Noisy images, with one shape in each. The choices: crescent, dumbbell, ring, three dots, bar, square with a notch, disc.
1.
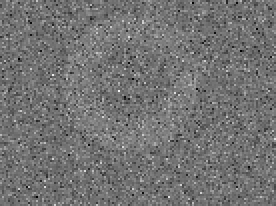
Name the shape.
ring
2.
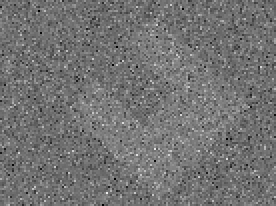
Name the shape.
square with a notch
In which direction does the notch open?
up and left
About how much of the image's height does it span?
nearly all
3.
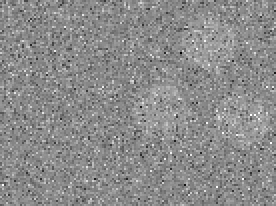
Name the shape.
three dots
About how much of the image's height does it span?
two thirds
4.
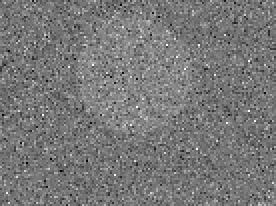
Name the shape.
disc
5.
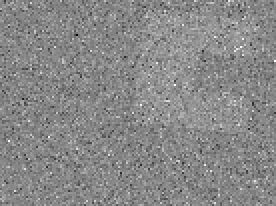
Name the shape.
square with a notch
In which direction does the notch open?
right
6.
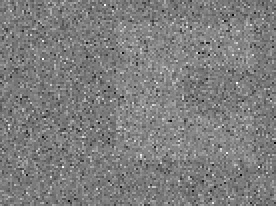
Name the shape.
square with a notch
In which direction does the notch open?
right
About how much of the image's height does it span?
two thirds
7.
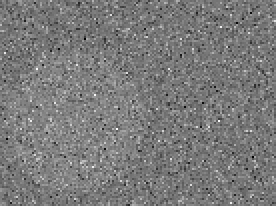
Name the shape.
disc
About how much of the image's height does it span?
two thirds
